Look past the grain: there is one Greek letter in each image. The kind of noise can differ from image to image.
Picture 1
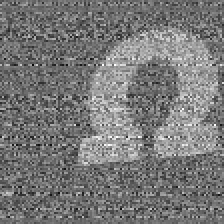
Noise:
rows of uneven size
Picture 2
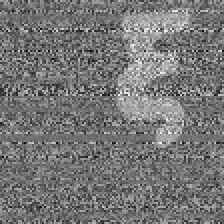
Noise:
rows of uneven size
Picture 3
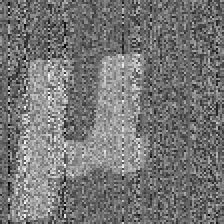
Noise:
columns of uneven size
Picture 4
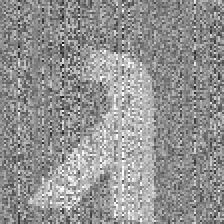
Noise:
columns of uneven size
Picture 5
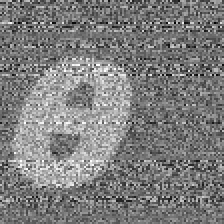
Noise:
rows of uneven size
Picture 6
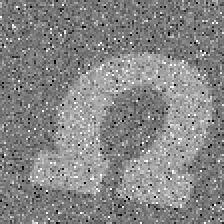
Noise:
heavy tails
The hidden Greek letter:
omega
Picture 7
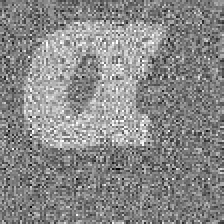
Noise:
low rank plus noise
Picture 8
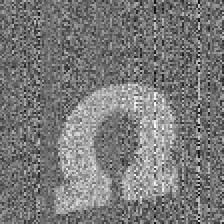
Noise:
columns of uneven size
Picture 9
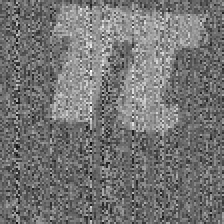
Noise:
columns of uneven size
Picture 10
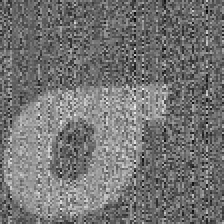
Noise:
columns of uneven size
